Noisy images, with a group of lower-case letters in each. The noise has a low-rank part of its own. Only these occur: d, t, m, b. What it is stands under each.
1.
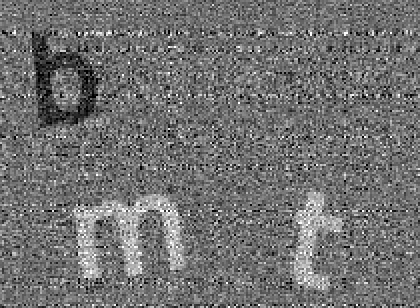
top left: dark b; bottom left: light m; bottom right: light t
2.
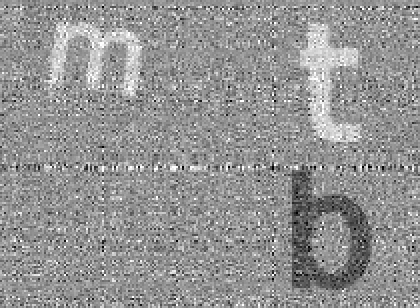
top left: light m; top right: light t; bottom right: dark b
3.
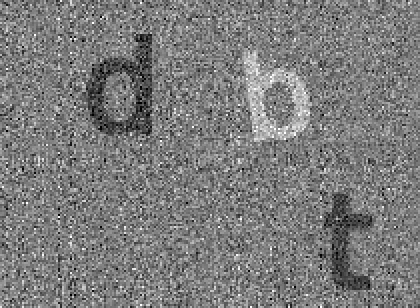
top left: dark d; top right: light b; bottom right: dark t
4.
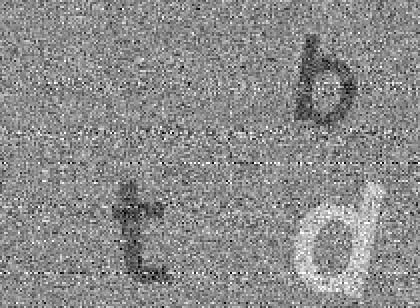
top right: dark b; bottom left: dark t; bottom right: light d
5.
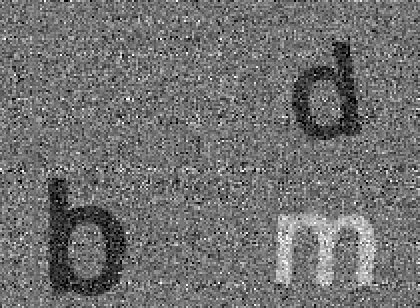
top right: dark d; bottom left: dark b; bottom right: light m
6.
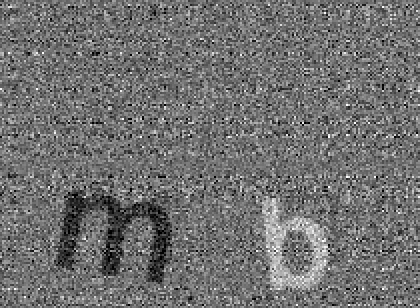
bottom left: dark m; bottom right: light b
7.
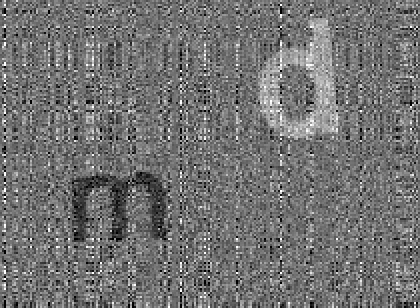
top right: light d; bottom left: dark m
